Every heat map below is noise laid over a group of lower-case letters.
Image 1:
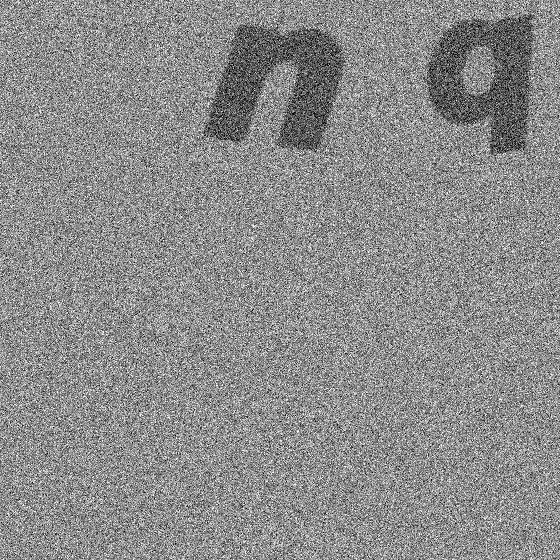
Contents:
top middle: dark n; top right: dark q
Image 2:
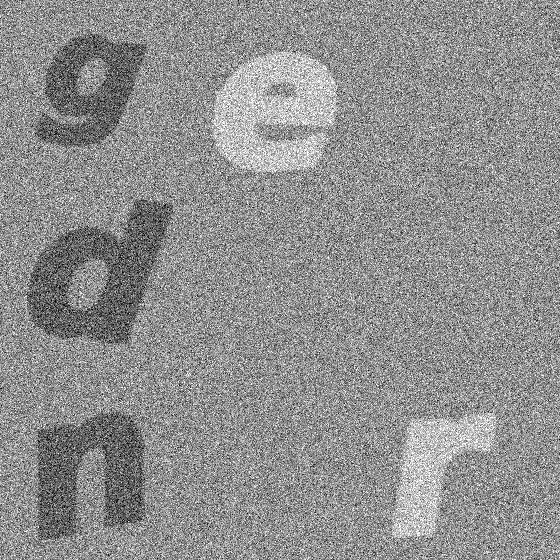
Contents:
top left: dark g; top middle: light e; middle left: dark d; bottom left: dark n; bottom right: light r
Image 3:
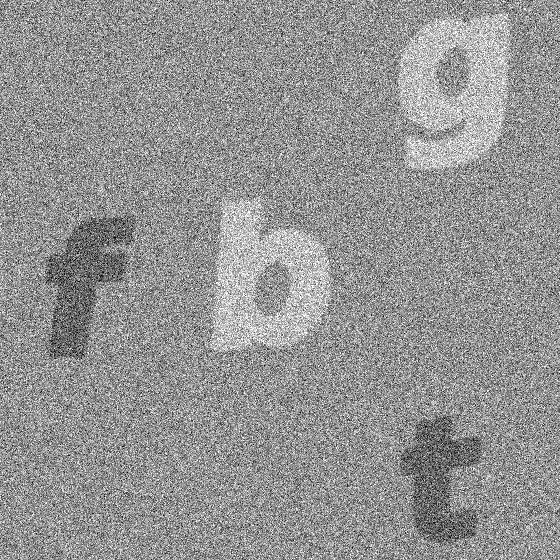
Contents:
top right: light g; middle left: dark f; centre: light b; bottom right: dark t
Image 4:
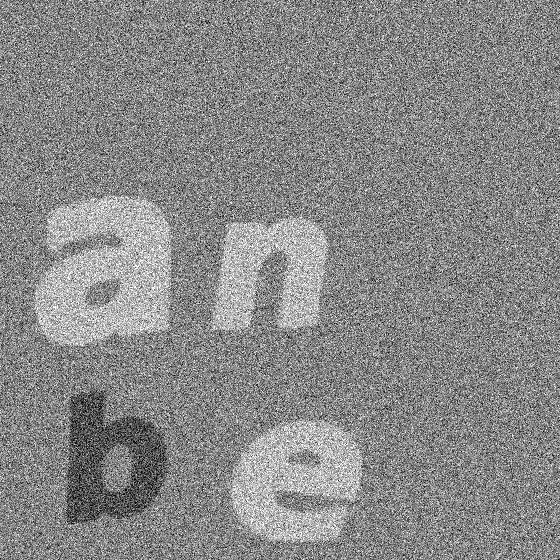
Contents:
middle left: light a; centre: light n; bottom left: dark b; bottom middle: light e
